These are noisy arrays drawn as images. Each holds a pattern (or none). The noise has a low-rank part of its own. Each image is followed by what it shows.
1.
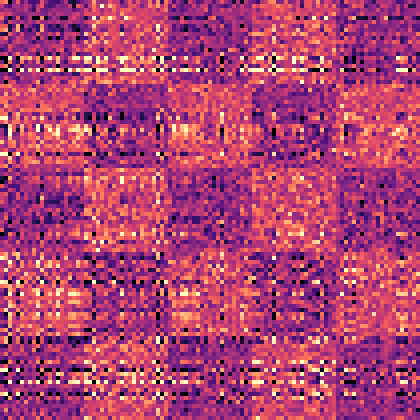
a checkerboard
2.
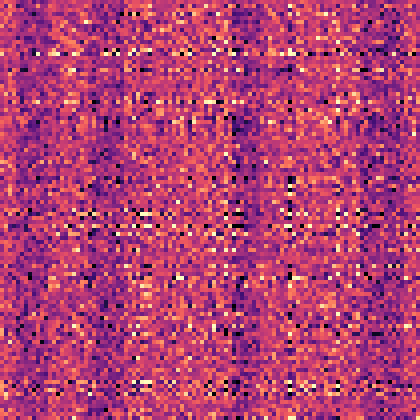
bands of columns
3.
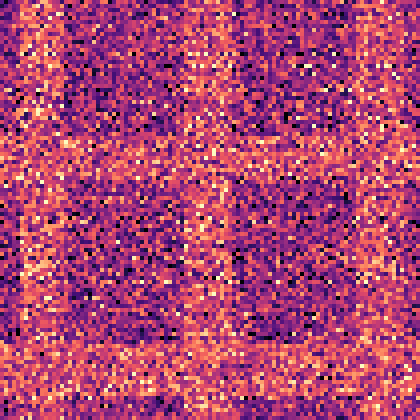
bands of rows crossing bands of columns
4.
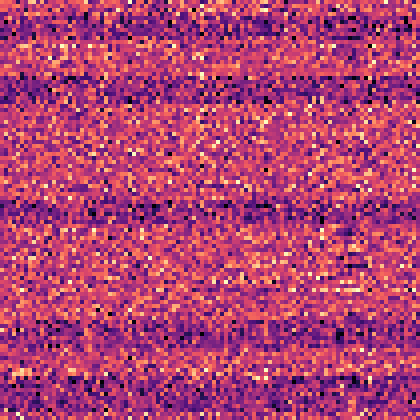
bands of rows
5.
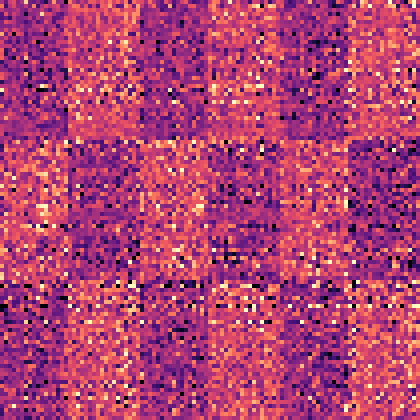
a checkerboard
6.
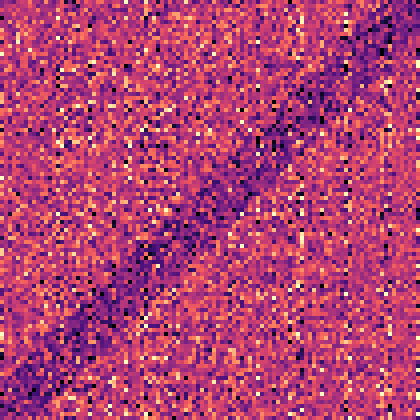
a diagonal band
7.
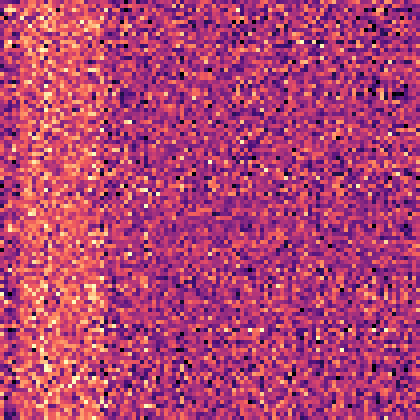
one band of columns
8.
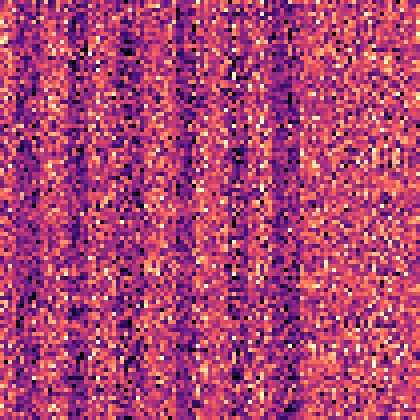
bands of columns
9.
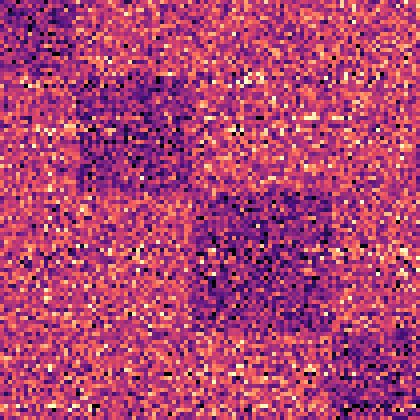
blocks along the diagonal
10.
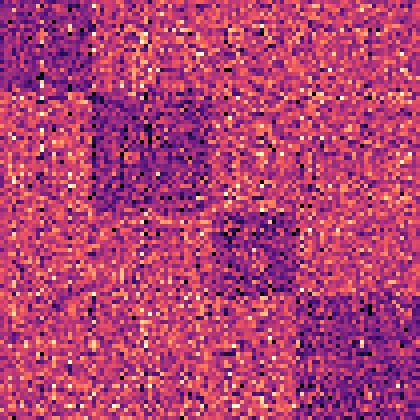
blocks along the diagonal
